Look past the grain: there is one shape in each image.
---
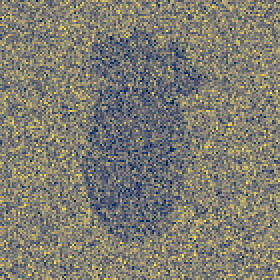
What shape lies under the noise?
footprint
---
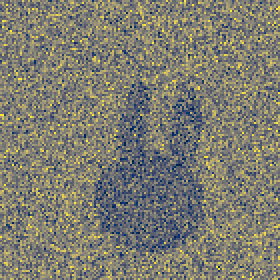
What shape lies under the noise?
rabbit's head
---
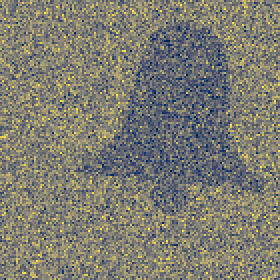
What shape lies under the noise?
bell
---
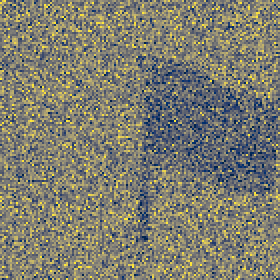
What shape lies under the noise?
flag
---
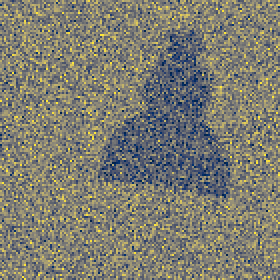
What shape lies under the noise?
chess pawn
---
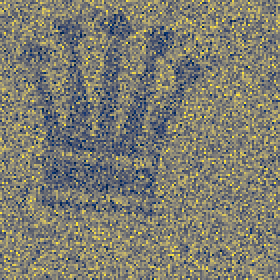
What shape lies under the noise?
chess queen
